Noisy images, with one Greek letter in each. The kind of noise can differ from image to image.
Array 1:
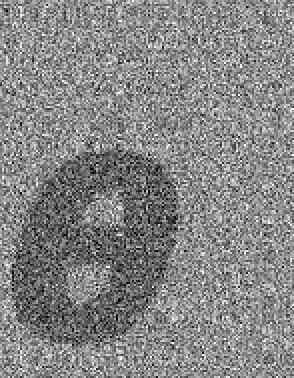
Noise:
low rank plus noise
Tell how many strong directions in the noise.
three or four
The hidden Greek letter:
theta
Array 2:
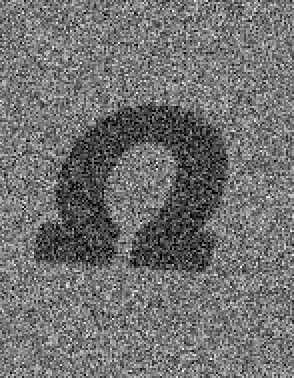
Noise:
independent entries
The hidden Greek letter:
omega
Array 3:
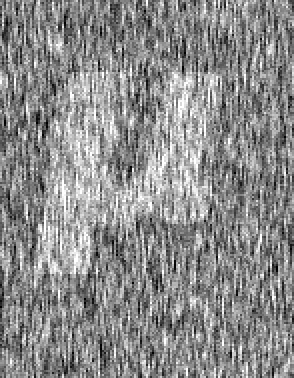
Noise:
streaked along the columns
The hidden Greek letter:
mu
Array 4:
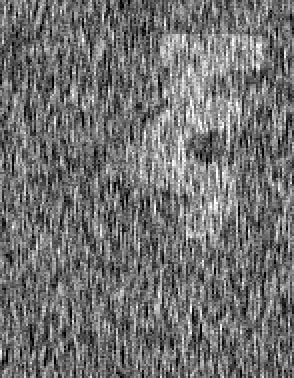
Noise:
streaked along the columns
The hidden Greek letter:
xi
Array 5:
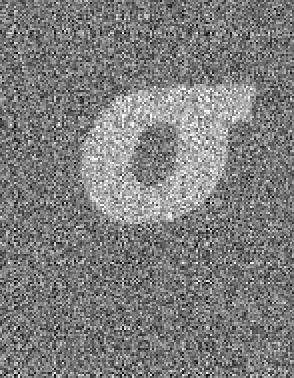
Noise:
low rank plus noise
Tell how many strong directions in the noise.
one
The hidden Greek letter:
sigma
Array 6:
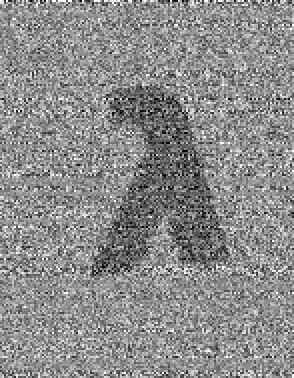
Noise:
rows of uneven size
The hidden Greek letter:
lambda
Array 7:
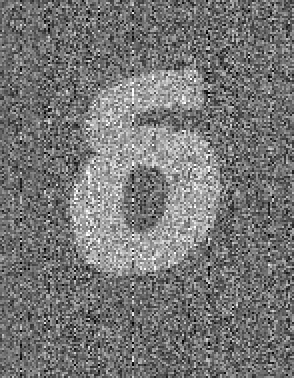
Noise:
columns of uneven size
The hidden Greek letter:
delta
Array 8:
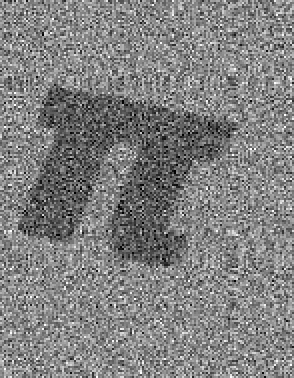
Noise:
low rank plus noise
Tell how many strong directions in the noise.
one
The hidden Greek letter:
pi
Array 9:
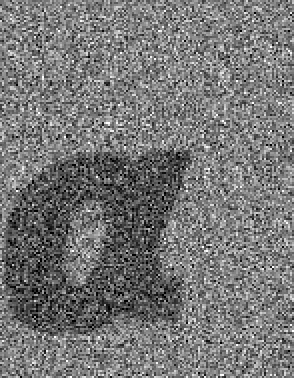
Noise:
low rank plus noise
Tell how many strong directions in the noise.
five to eight
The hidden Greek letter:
alpha
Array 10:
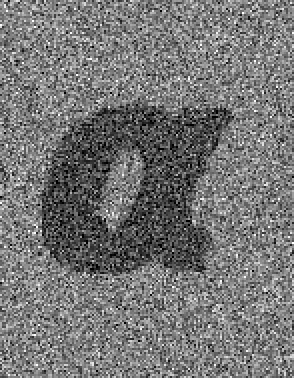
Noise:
independent entries
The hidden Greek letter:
alpha
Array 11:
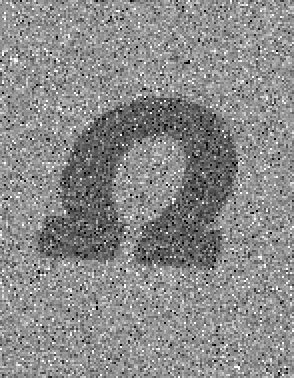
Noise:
heavy tails
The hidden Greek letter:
omega
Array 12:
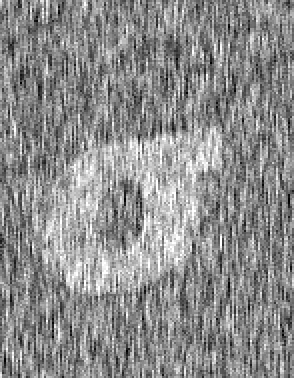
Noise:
streaked along the columns
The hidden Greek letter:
sigma
